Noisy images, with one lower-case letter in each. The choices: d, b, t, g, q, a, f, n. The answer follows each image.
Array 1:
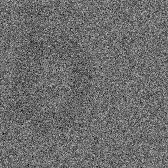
b
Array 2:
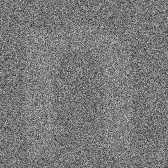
n
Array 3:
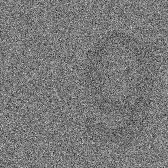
g
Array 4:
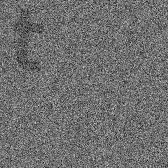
t
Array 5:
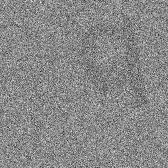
q
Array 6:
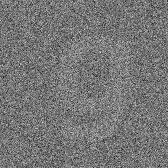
g
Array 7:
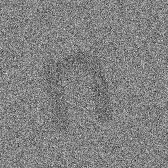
n
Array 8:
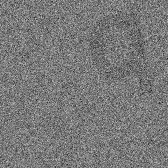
q
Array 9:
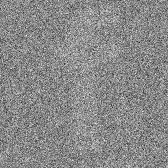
f
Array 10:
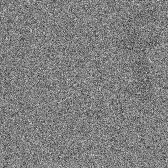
f
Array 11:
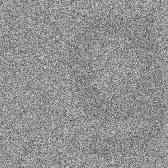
g
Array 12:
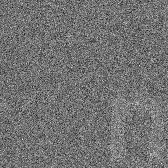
n
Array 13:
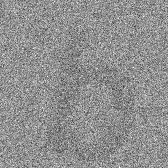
b
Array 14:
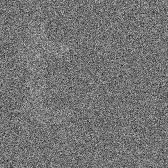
t
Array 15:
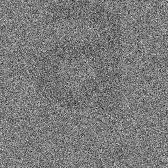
a
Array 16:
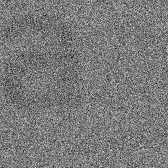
a
